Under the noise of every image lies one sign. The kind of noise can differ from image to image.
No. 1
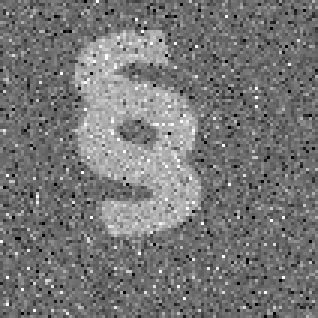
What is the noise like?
heavy tails
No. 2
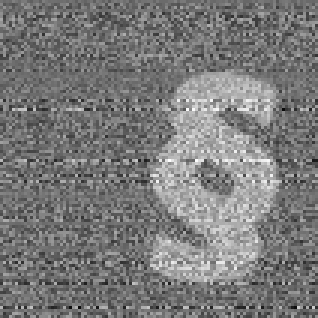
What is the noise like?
rows of uneven size
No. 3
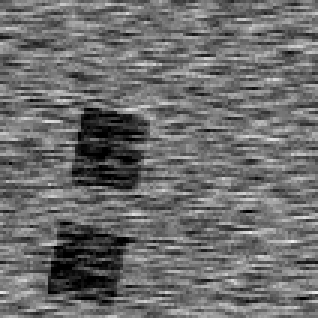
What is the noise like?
streaked along the rows
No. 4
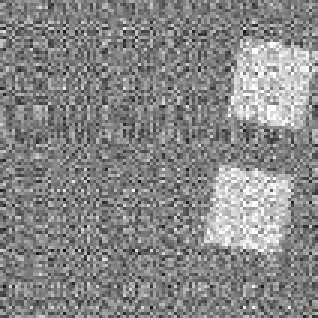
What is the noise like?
low rank plus noise
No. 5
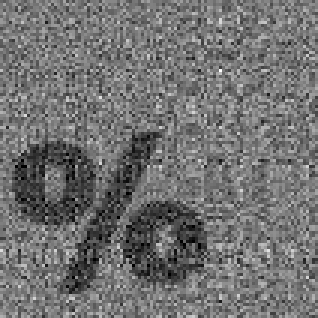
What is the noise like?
low rank plus noise
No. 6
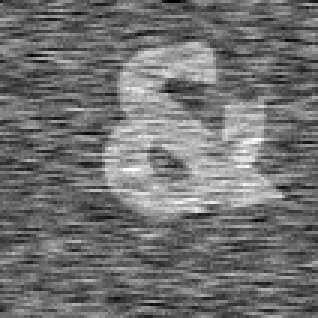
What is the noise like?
streaked along the rows
